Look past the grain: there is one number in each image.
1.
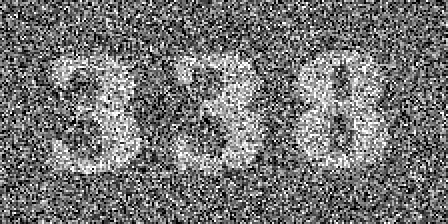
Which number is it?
338
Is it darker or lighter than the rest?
lighter
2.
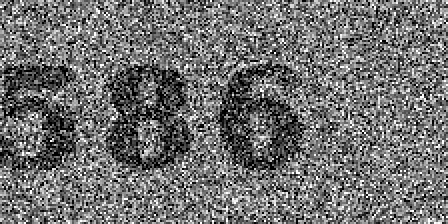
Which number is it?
586
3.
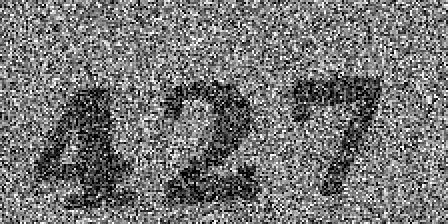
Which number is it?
427
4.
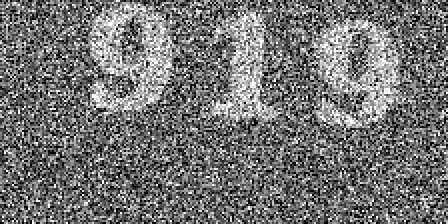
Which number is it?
919
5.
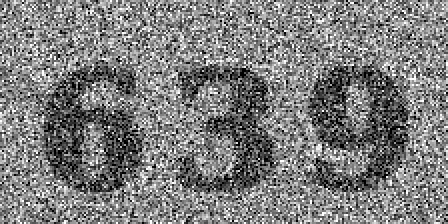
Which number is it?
639
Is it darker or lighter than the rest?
darker
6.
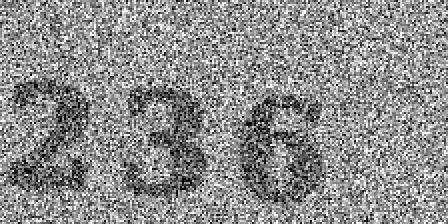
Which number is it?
236
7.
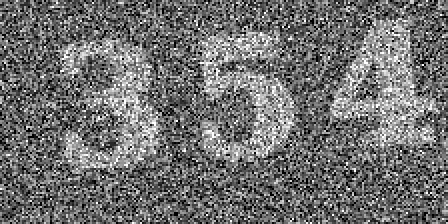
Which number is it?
354
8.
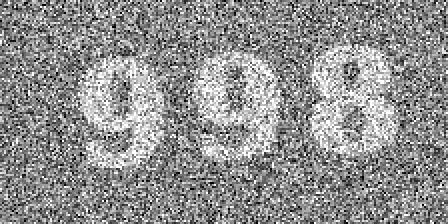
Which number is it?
998
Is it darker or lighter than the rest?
lighter
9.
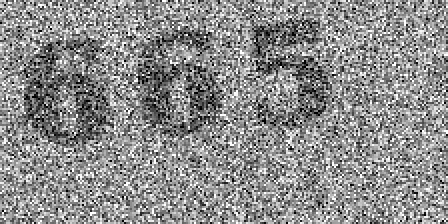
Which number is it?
665
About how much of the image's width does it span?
two thirds
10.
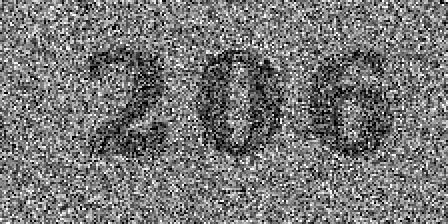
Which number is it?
206
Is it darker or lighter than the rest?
darker
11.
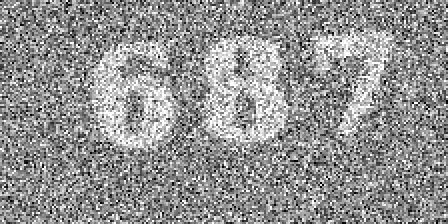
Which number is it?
687
